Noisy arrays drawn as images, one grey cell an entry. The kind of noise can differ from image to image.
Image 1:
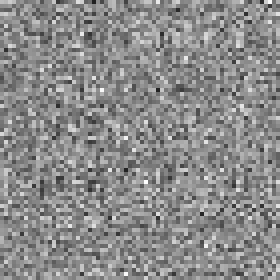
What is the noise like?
low rank plus noise
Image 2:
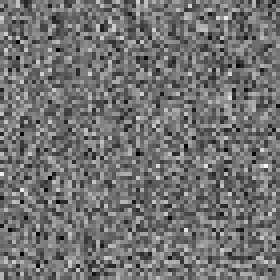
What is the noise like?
low rank plus noise
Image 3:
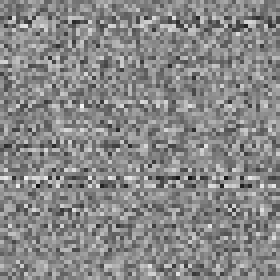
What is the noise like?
rows of uneven size
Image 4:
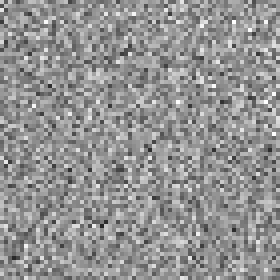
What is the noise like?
low rank plus noise
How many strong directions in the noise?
five to eight
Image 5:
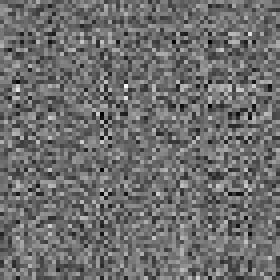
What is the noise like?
low rank plus noise
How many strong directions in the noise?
two
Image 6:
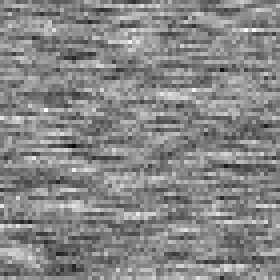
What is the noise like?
streaked along the rows
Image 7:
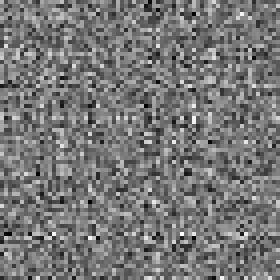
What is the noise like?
low rank plus noise
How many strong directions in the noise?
three or four
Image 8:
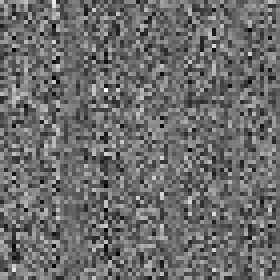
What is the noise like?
columns of uneven size
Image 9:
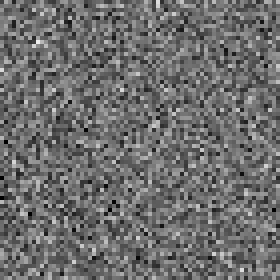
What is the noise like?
independent entries
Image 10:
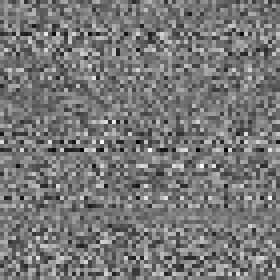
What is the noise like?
rows of uneven size
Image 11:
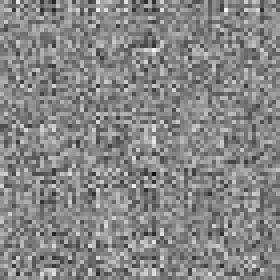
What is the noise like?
low rank plus noise
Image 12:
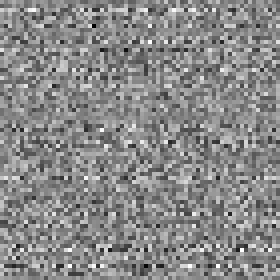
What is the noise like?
rows of uneven size
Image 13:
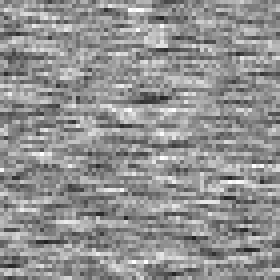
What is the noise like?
streaked along the rows
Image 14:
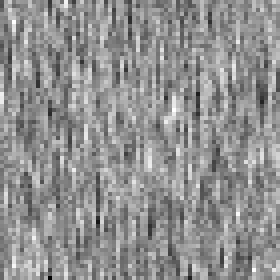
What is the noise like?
streaked along the columns
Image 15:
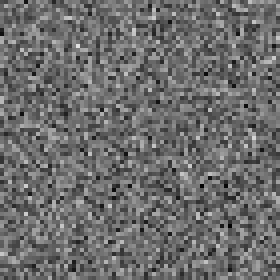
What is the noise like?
independent entries
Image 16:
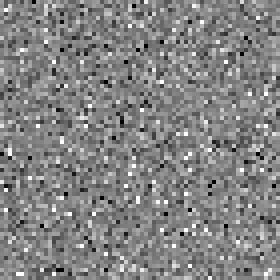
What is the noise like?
heavy tails
